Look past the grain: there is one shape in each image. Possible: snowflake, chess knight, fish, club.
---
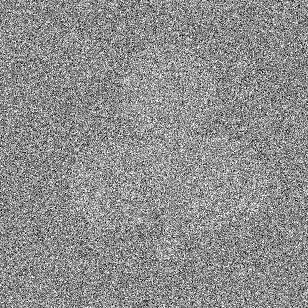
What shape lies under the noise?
club
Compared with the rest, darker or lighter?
lighter
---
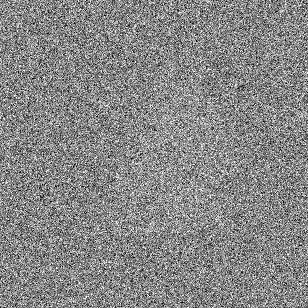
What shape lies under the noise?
chess knight
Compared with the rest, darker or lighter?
lighter
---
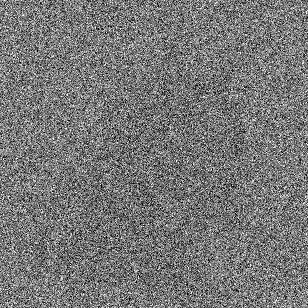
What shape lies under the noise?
chess knight
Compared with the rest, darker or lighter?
darker
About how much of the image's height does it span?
nearly all
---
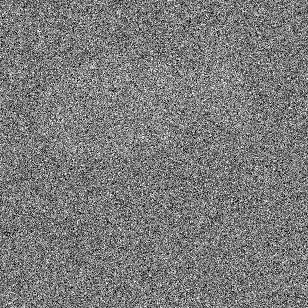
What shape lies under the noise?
fish
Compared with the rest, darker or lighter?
lighter
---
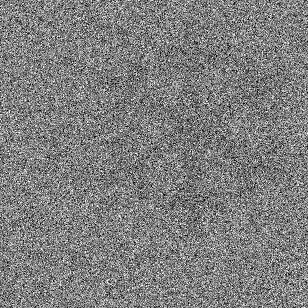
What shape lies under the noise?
snowflake
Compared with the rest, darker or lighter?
darker
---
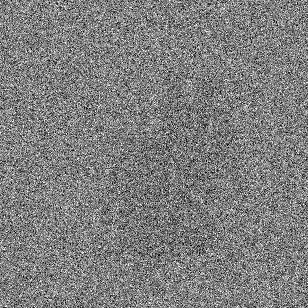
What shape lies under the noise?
chess knight
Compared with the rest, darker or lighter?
darker
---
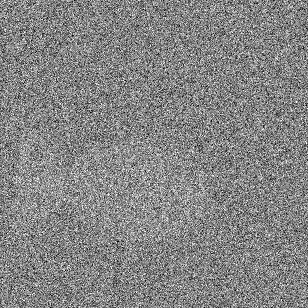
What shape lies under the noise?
fish
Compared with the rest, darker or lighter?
lighter
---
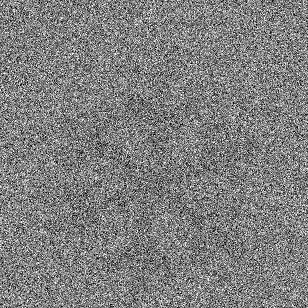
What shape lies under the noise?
snowflake
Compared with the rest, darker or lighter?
darker
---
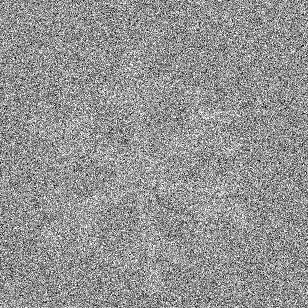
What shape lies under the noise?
snowflake
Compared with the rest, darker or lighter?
lighter
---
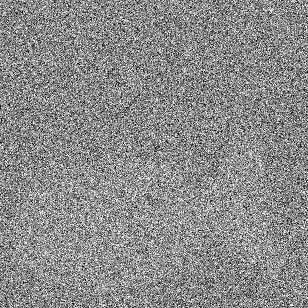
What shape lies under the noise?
fish
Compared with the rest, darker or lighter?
lighter
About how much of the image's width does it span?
nearly all
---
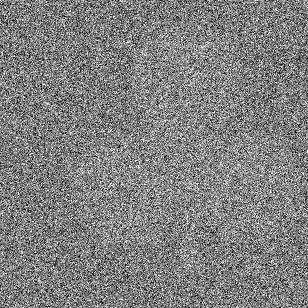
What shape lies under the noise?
club
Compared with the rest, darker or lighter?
lighter
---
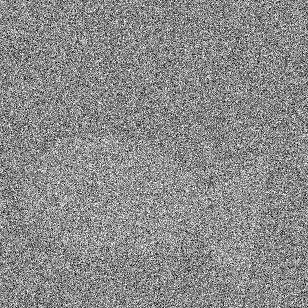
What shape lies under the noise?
fish
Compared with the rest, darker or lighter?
lighter
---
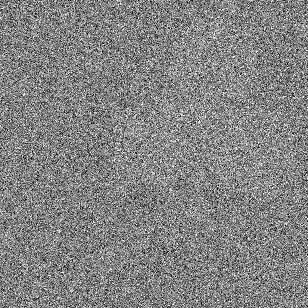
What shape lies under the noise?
club
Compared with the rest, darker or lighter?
lighter
